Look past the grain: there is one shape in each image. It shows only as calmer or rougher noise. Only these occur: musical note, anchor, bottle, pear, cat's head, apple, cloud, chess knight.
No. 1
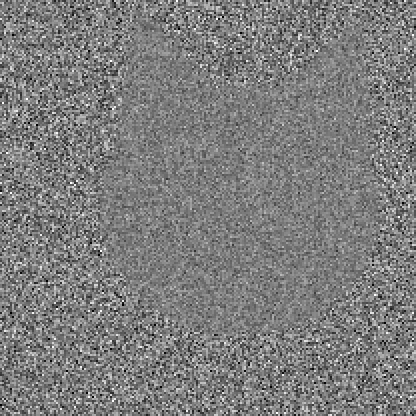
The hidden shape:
cat's head
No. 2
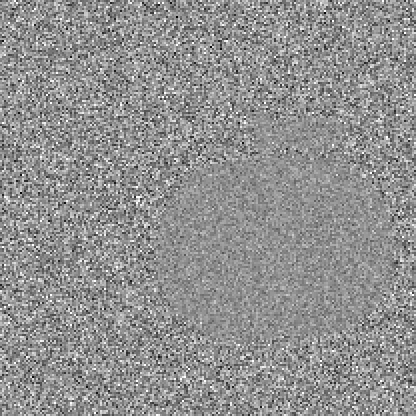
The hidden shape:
apple
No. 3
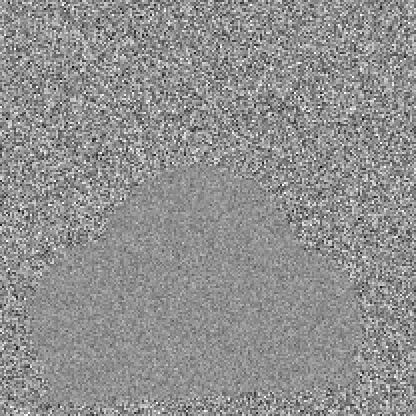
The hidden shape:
cloud
